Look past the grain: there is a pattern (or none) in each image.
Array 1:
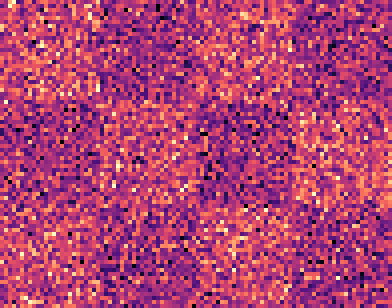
a checkerboard
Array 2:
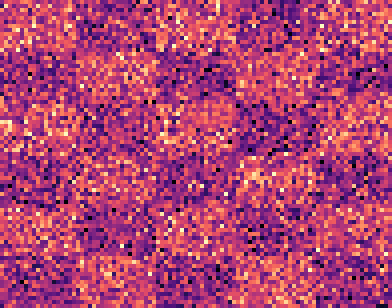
a checkerboard
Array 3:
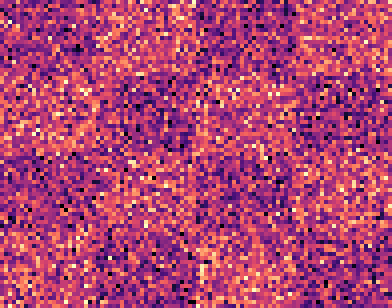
a checkerboard
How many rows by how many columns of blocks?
4 by 4
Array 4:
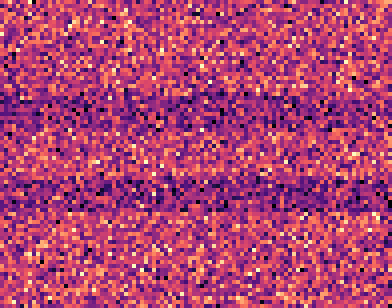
bands of rows
